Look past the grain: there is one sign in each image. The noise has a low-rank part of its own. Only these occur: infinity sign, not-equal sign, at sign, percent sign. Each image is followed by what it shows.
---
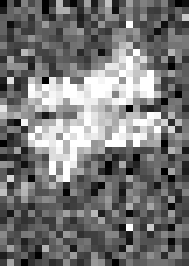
not-equal sign
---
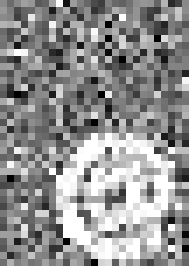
at sign
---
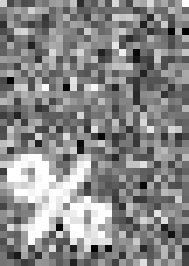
percent sign
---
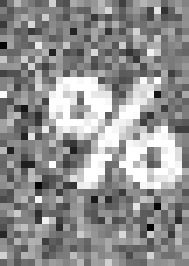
percent sign
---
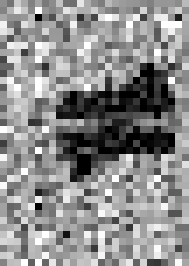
not-equal sign
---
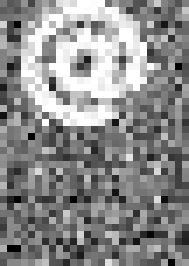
at sign
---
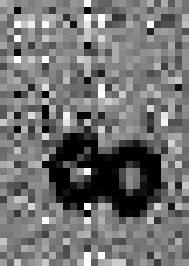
infinity sign
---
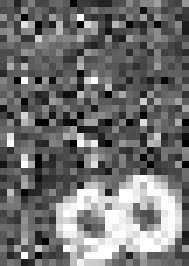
infinity sign
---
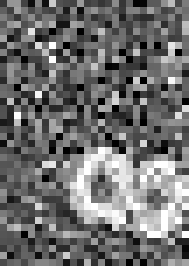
infinity sign
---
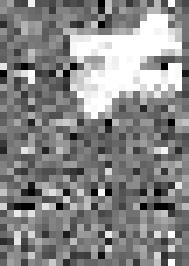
not-equal sign
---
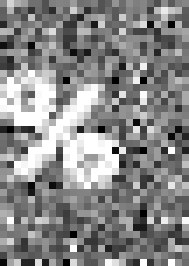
percent sign
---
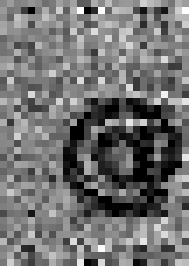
at sign
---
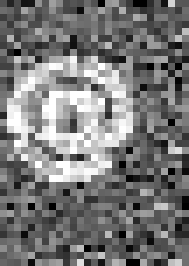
at sign
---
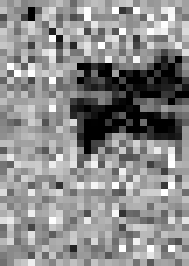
not-equal sign
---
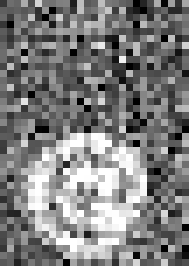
at sign
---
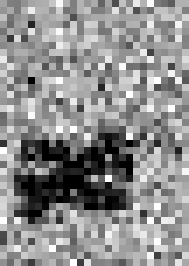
not-equal sign
